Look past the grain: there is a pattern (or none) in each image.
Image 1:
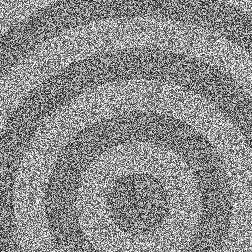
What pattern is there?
rings round one point
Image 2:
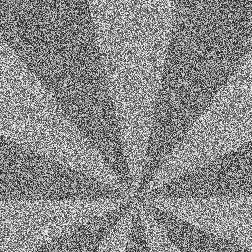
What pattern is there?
spokes from one point
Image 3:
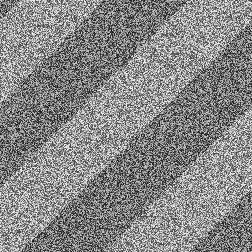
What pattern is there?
diagonal stripes
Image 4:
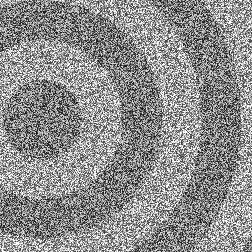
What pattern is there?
rings round one point
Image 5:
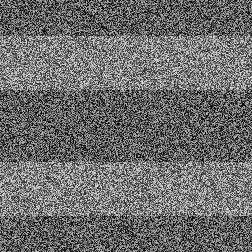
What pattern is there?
horizontal stripes
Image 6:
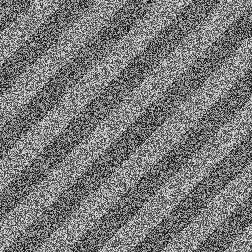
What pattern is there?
diagonal stripes
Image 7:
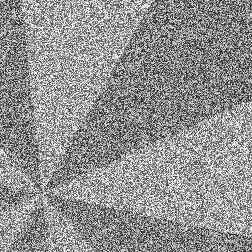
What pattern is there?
spokes from one point
